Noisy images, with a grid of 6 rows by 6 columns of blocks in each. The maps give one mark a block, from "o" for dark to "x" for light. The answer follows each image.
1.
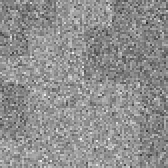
o o x x o o
o x x o o o
x x x o o o
o x x x x o
o x x x x o
x x x x x o
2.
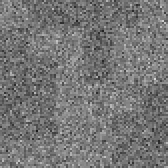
x o o o o x
o x x o x x
o o x o x x
o o x x x o
o o x x o o
x x x x o o
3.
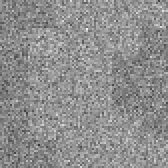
o o x x x x
o x x x x o
o x x x o o
o x x x o o
o x x x x o
o o x x x x
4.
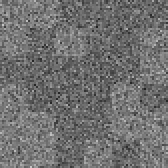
x x o o o o
x o x o o x
o o o o o x
x o o o x o
x x o o x x
x x o x o x
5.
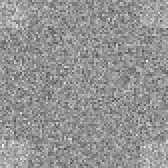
x o o o o x
o o o o o o
o o o o o o
o o o o o o
o o o o o o
x o o o o x
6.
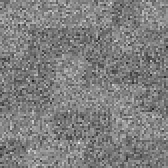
x x x x o x
x o o o x o
o o x o o o
o o x x x o
x x o o x x
o x x o o o
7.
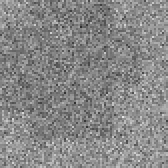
x o o o x x
o o o o o x
o o o o o x
o o o o x x
x o o o x x
x x x x x x
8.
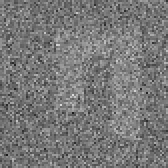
o o o o o o
o o x x x o
o o x o x o
o o x o x o
o o o o x o
o o o o o o
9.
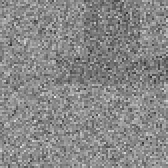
x x x o o x
x x x o o x
x x o o o o
x x x x x x
x x x x x x
x x x x x x
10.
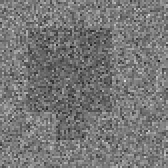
x x x x x x
x o o o x x
x o o o x x
x o o o x x
x x o x x x
x x x x x x
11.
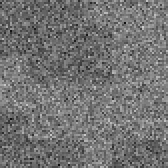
o o o x x x
o o o o x x
x o o o x x
x x x x x x
o x x x x x
o o o x o o
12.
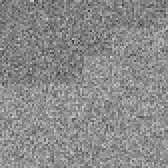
o o o o o o
o o o o x x
o o o x x x
x x x x x x
x x x x x x
x x x x x x
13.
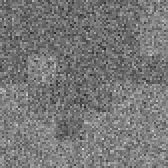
o o o o o x
o o o o o x
o x o o o o
x o o o x x
x x o x x x
x x x x x x
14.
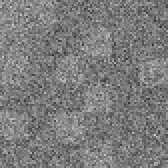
x x o o o o
x o o x o o
x o x o o x
o o o x o o
x o x o o o
o o o x o o
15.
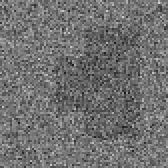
x x x x x x
x x x o o x
x x o o o x
x x o o o x
x x x o o x
x x x x x x
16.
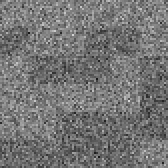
x x x x x x
o x x o o x
x o o o x o
x x x x x o
x x o o o o
o o o o o x
